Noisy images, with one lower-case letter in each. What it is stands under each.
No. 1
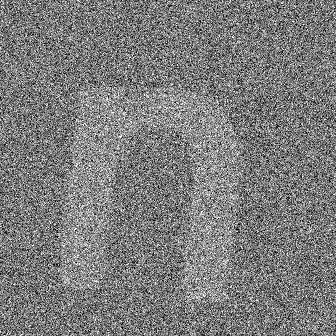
n
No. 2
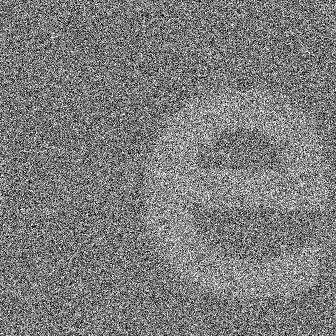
e
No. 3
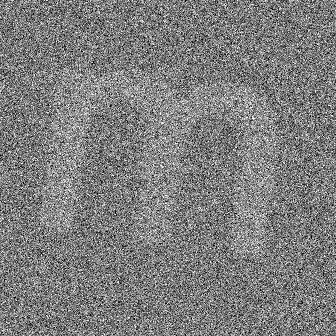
m
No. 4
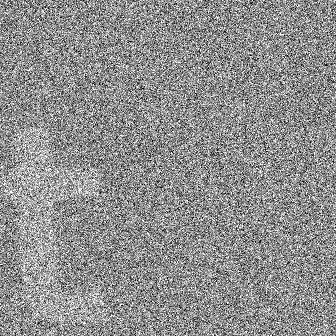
t
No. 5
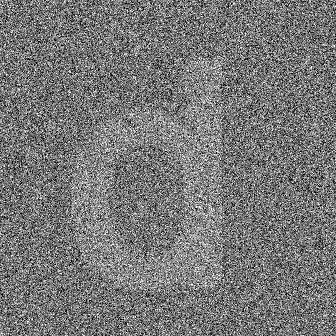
d
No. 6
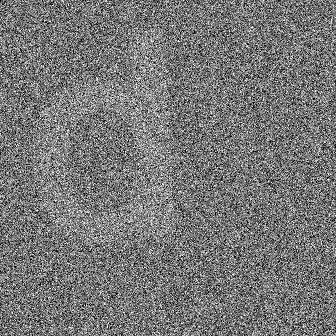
d
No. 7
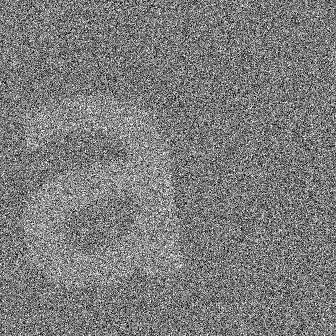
a
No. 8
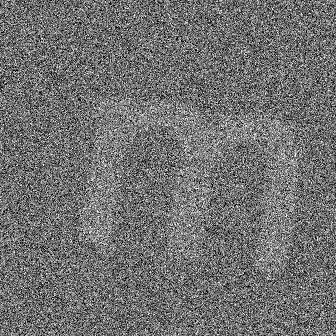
m
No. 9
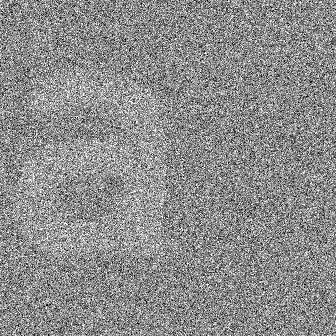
a
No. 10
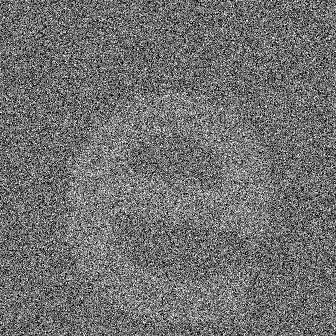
e
